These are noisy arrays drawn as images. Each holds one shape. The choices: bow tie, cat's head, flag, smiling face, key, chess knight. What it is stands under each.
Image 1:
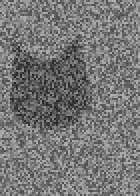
cat's head
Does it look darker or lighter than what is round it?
darker
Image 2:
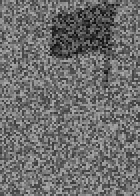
flag
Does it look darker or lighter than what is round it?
darker
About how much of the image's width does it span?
half
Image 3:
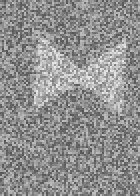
bow tie
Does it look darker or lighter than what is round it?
lighter
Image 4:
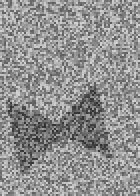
bow tie
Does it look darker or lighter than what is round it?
darker
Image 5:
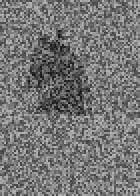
chess knight
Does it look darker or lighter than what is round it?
darker
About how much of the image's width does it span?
half
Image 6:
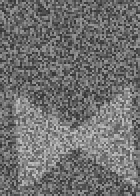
bow tie
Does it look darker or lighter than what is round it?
lighter
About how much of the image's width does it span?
nearly all
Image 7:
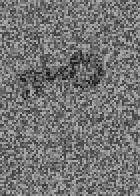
key
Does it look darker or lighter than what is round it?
darker
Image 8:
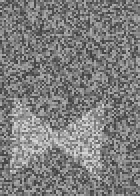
bow tie
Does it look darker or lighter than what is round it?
lighter
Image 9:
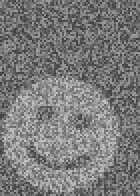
smiling face
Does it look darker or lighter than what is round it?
lighter
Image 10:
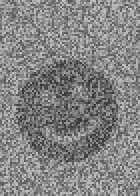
smiling face
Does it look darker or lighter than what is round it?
darker
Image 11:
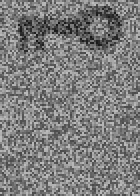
key
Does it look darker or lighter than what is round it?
darker
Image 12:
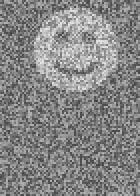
smiling face
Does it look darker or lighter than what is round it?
lighter
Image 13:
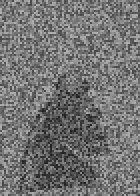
chess knight
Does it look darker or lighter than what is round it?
darker
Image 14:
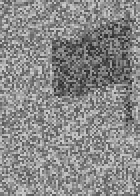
flag
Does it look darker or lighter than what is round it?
darker
